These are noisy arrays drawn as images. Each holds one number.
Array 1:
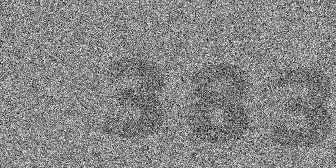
383
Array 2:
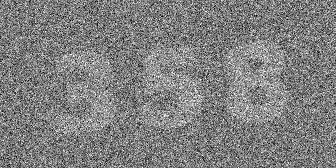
358
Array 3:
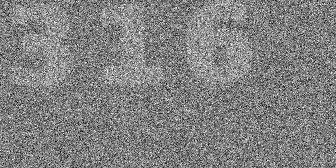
316
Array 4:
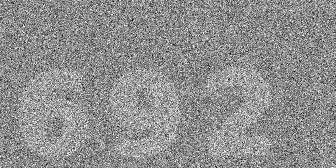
692
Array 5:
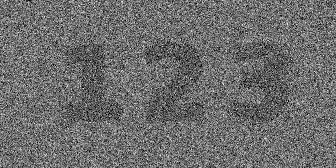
123
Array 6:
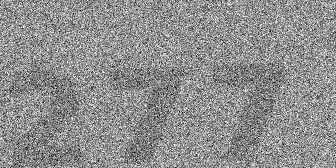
277
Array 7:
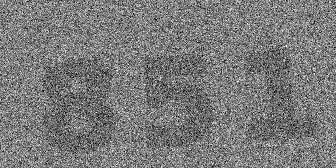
851
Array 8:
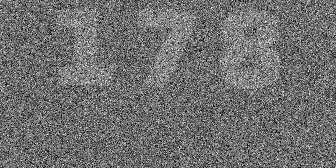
178
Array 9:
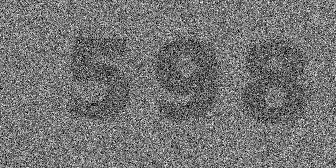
598
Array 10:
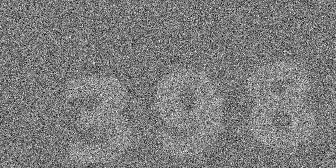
398
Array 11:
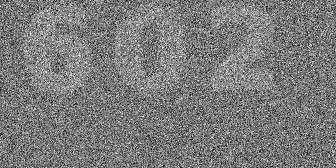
602
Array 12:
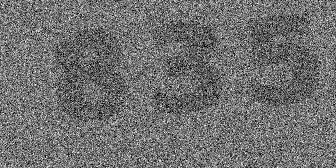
835
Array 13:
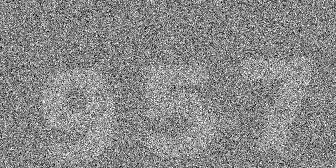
957
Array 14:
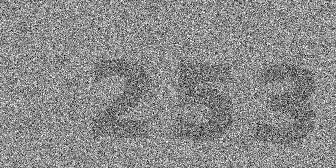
253
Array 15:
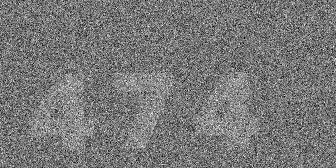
474
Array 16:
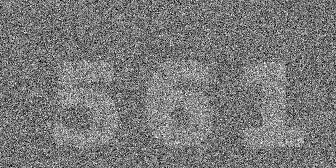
561
